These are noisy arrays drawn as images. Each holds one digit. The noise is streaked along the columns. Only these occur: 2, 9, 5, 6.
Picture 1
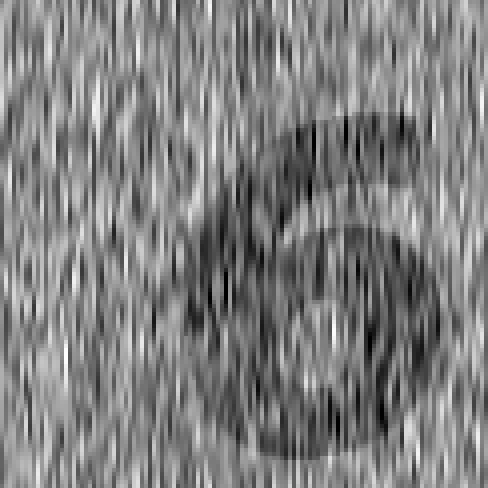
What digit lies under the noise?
6
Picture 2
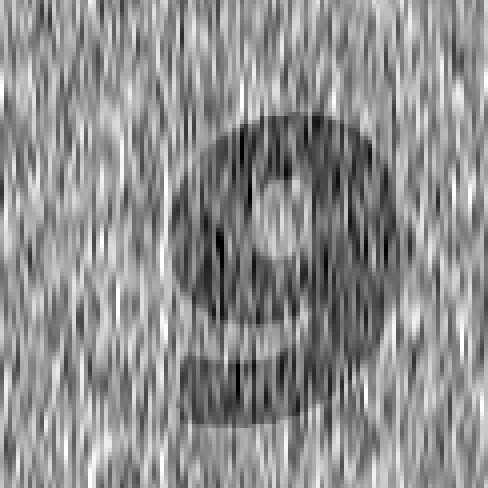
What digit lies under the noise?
9
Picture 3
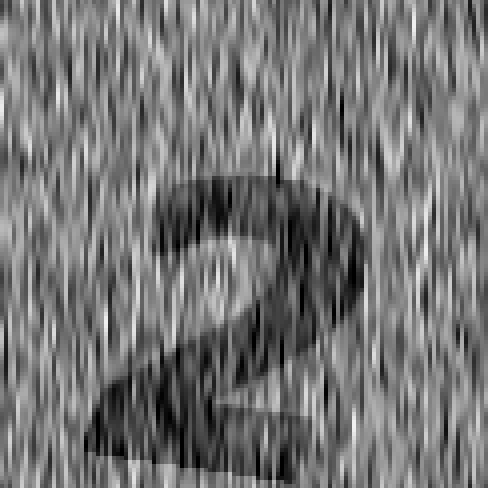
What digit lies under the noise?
2
